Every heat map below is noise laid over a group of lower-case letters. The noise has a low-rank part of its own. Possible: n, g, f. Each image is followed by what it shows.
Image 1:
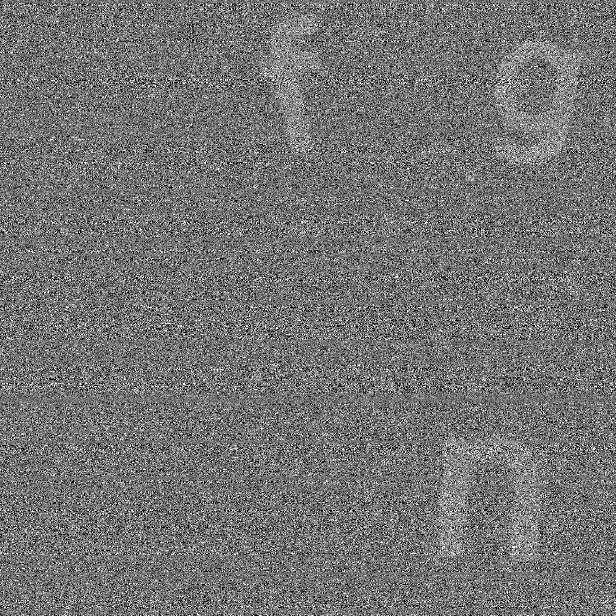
top middle: f; top right: g; bottom right: n
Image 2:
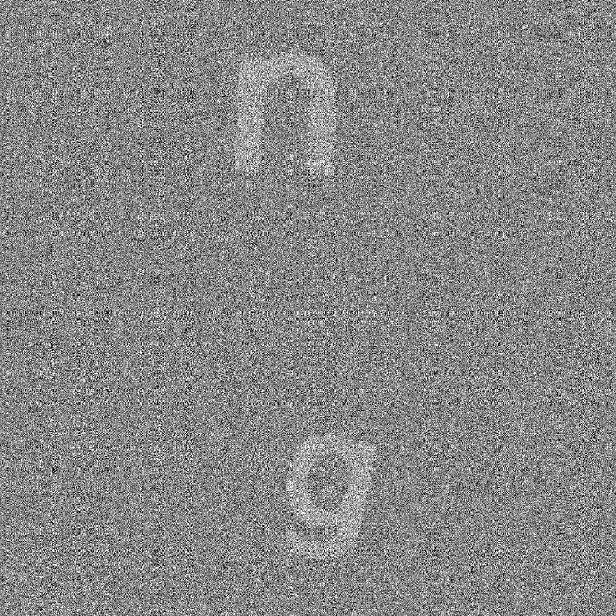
top middle: n; bottom middle: g
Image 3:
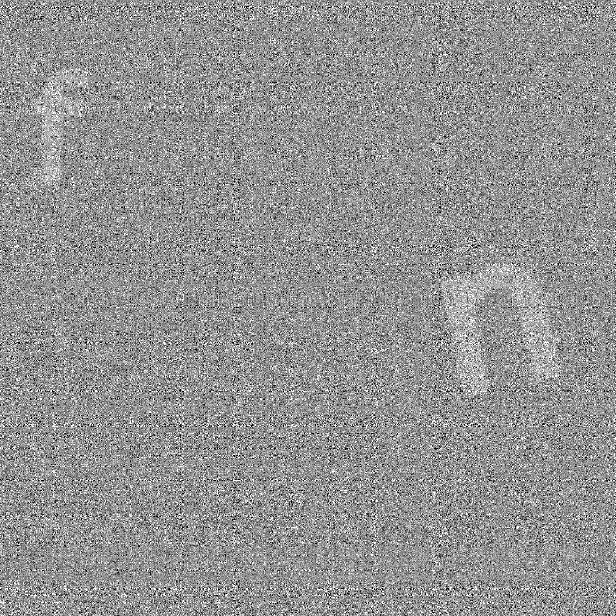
top left: f; middle right: n
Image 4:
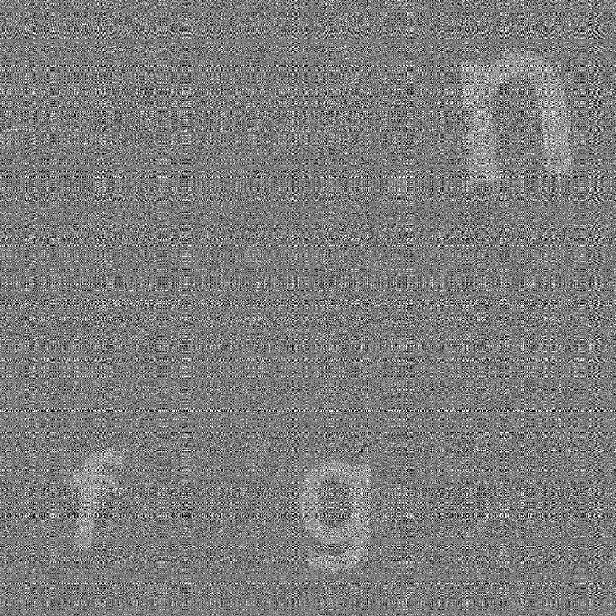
top right: n; bottom left: f; bottom middle: g
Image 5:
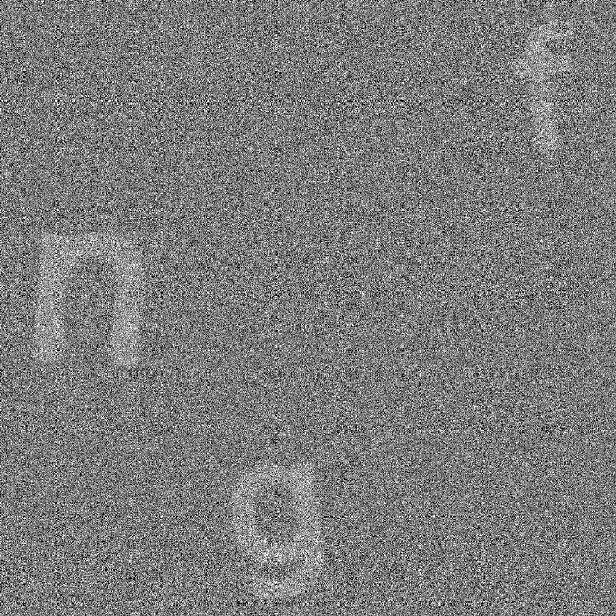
top right: f; middle left: n; bottom middle: g
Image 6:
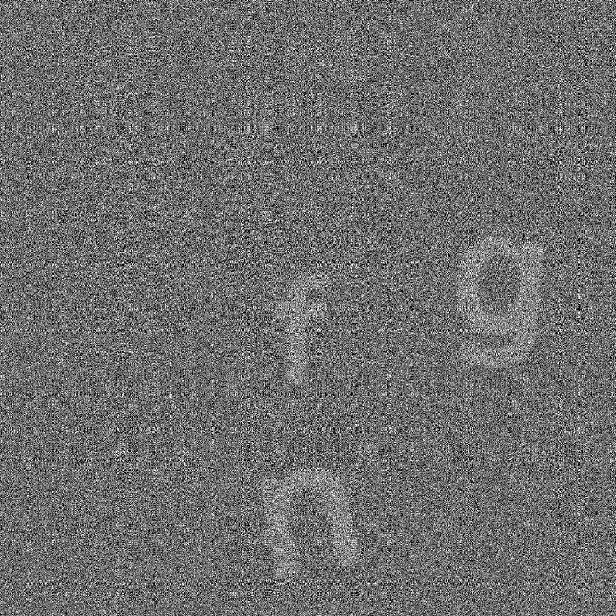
centre: f; middle right: g; bottom middle: n
